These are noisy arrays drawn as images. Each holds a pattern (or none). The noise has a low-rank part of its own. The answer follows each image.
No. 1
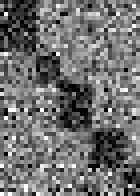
blocks along the diagonal
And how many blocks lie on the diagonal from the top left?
5
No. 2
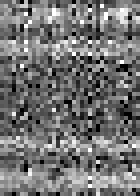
bands of rows
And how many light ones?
4
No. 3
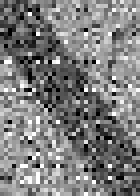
a diagonal band
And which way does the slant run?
top left to bottom right
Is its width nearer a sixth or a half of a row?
a half
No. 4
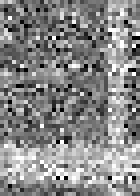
bands of rows crossing bands of columns
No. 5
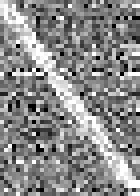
a diagonal band
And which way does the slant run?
top left to bottom right
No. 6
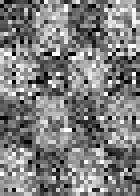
a checkerboard
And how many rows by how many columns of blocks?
4 by 4
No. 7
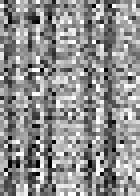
bands of columns
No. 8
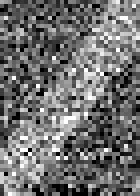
a diagonal band
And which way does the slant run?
bottom left to top right
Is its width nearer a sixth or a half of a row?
a half
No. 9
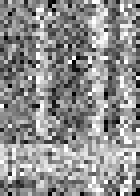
bands of rows crossing bands of columns
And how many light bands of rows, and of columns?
1 and 3
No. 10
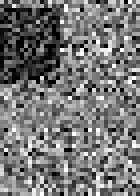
one block
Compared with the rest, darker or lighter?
darker
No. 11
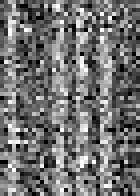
bands of columns
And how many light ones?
4
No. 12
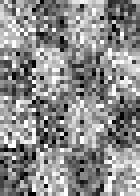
a checkerboard
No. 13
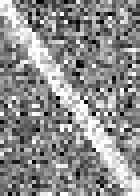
a diagonal band
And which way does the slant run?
top left to bottom right
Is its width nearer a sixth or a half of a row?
a sixth
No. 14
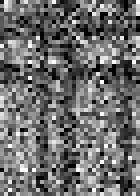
bands of rows crossing bands of columns
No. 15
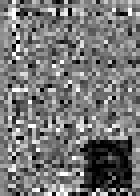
one block
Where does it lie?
bottom right
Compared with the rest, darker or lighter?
darker
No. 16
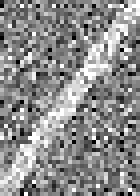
a diagonal band
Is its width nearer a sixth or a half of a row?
a sixth
